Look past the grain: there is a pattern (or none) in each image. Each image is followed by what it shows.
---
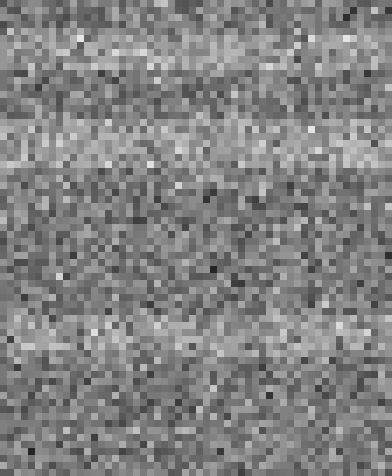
bands of rows
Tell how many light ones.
3
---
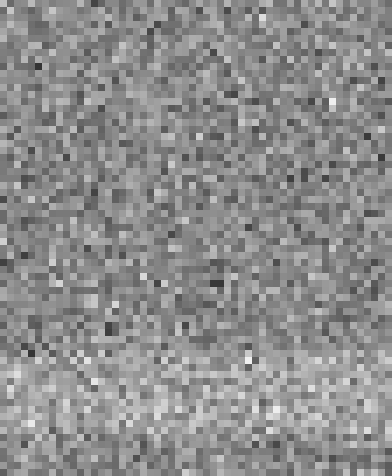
one band of rows
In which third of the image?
bottom
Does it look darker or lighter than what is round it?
lighter
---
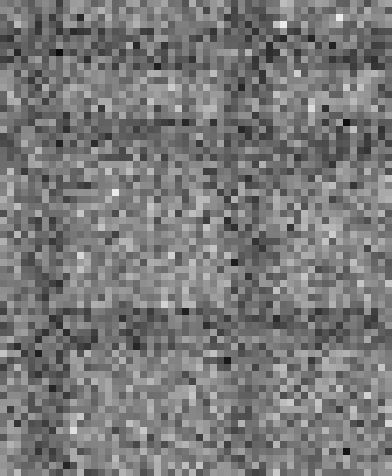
bands of rows crossing bands of columns
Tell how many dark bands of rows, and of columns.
3 and 2
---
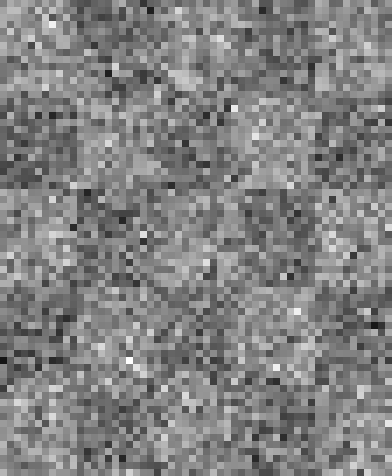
a checkerboard
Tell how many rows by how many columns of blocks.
5 by 5
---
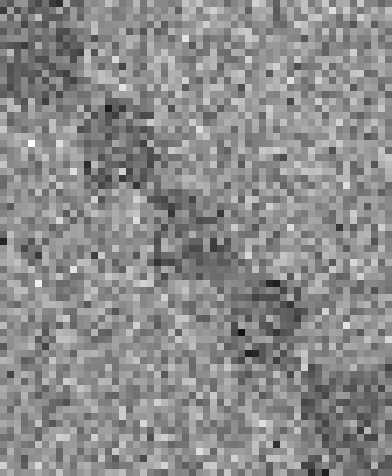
blocks along the diagonal
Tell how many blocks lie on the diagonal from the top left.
5
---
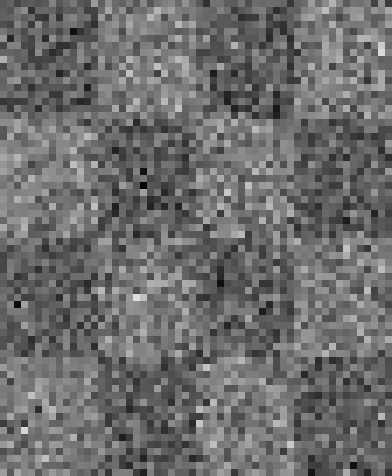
a checkerboard
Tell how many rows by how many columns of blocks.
4 by 4
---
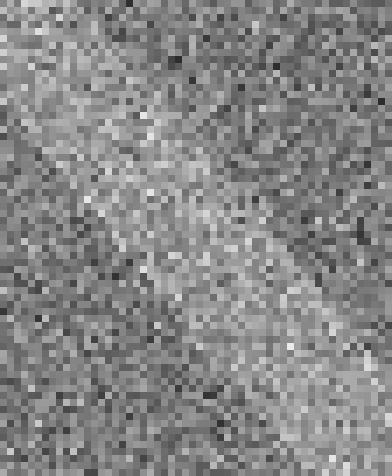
a diagonal band
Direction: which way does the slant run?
top left to bottom right
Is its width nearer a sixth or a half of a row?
a half
